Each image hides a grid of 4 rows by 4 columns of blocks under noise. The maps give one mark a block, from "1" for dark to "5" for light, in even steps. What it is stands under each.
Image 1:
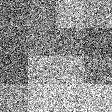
1243
1221
1442
3555
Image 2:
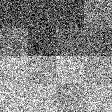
1113
3122
5454
5545
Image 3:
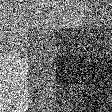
4443
4322
5311
5321
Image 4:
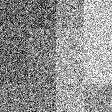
1135
1245
1245
2243
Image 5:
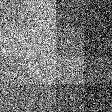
4521
5531
4542
3321
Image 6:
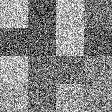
5152
1151
5223
4243
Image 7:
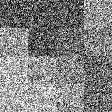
1114
4123
5432
5542
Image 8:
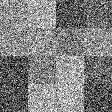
4512
4434
1352
1551
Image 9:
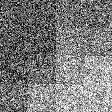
1122
1133
1245
2455
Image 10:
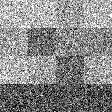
5545
4233
5424
1111
